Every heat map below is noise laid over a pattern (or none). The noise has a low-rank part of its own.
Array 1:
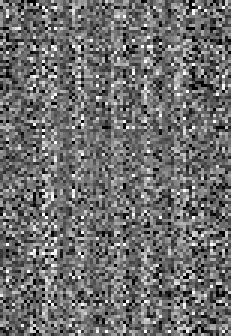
bands of columns
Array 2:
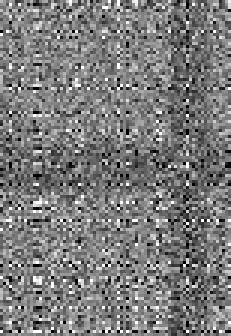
bands of rows crossing bands of columns
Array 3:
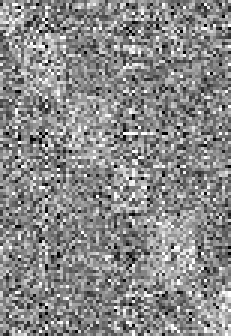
blocks along the diagonal
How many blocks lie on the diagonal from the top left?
6
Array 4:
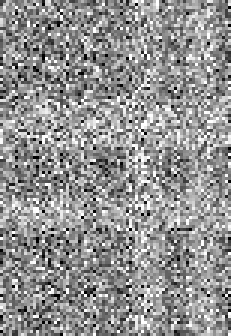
bands of rows crossing bands of columns
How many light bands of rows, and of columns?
2 and 2
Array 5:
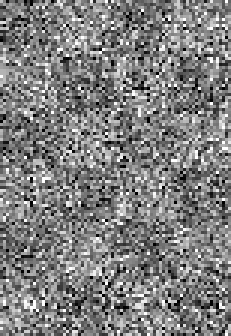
a checkerboard
